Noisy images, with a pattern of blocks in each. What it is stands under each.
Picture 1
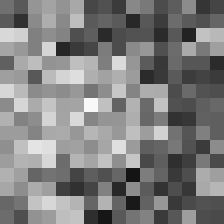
top and bottom mirror each other
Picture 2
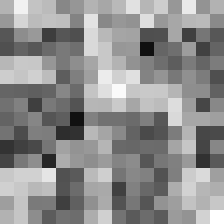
no symmetry
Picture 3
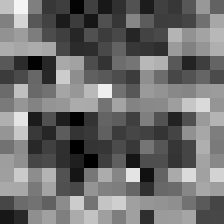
left and right mirror each other
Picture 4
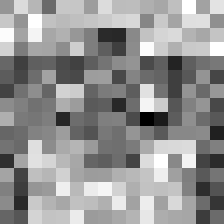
left and right mirror each other
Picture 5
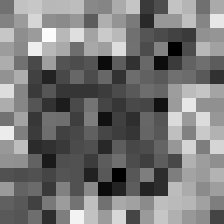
mirrored about the diagonal from the bottom left
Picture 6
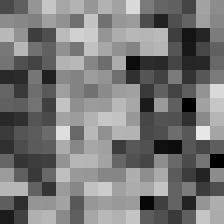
top and bottom mirror each other
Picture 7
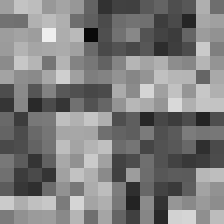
mirrored about the diagonal from the top left
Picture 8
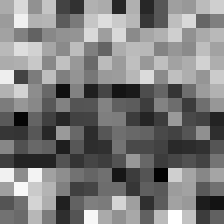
left and right mirror each other
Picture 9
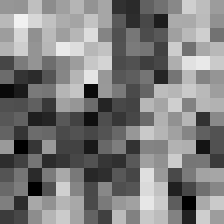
no symmetry
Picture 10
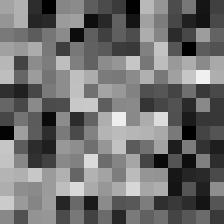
no symmetry
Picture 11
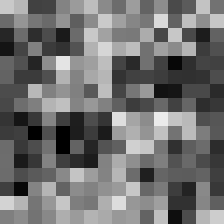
the same after a half turn
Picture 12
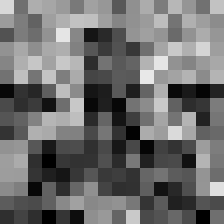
left and right mirror each other
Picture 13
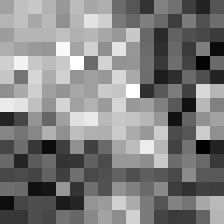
mirrored about the diagonal from the top left
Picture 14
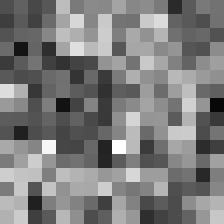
no symmetry
